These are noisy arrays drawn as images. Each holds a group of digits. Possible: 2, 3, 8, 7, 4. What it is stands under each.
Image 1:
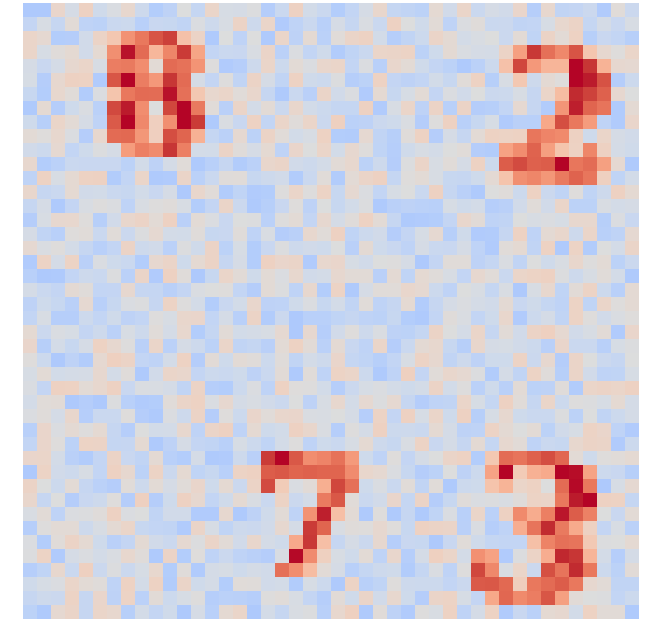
top left: 8; top right: 2; bottom middle: 7; bottom right: 3
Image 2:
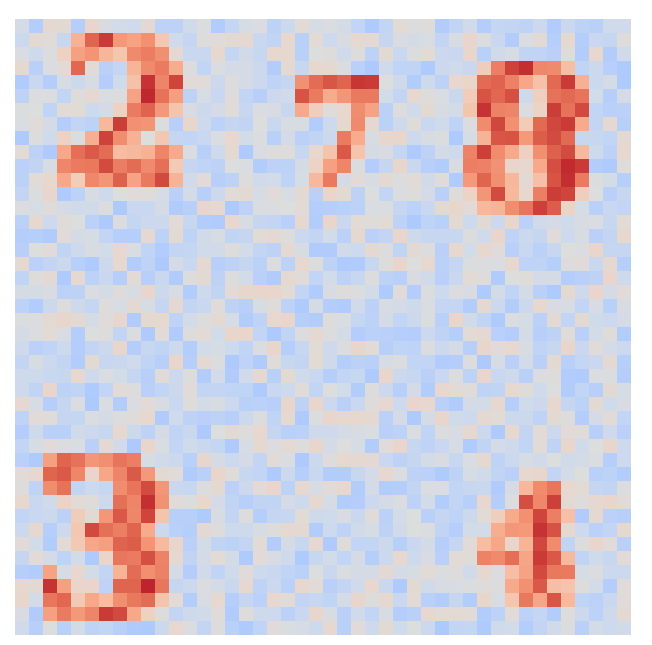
top left: 2; top middle: 7; top right: 8; bottom left: 3; bottom right: 4
